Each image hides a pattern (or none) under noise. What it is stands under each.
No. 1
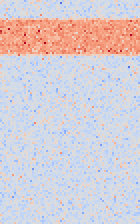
one horizontal stripe
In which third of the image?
top
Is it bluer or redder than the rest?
redder
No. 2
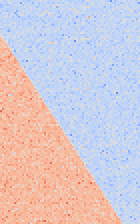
a sharp edge
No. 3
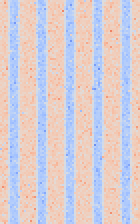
vertical stripes
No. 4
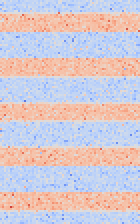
horizontal stripes
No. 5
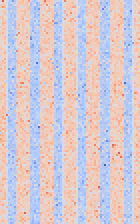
vertical stripes
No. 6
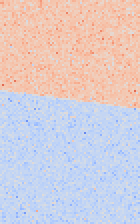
a sharp edge
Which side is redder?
top
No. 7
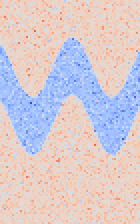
a wavy band
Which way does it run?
left to right
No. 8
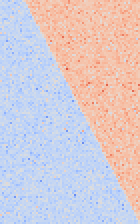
a sharp edge
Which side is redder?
top right
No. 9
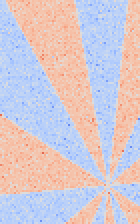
spokes from one point
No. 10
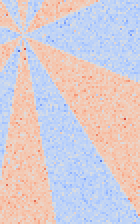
spokes from one point
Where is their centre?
top left
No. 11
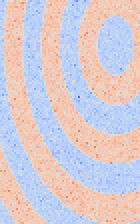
rings round one point
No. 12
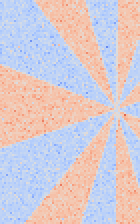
spokes from one point
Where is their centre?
middle right
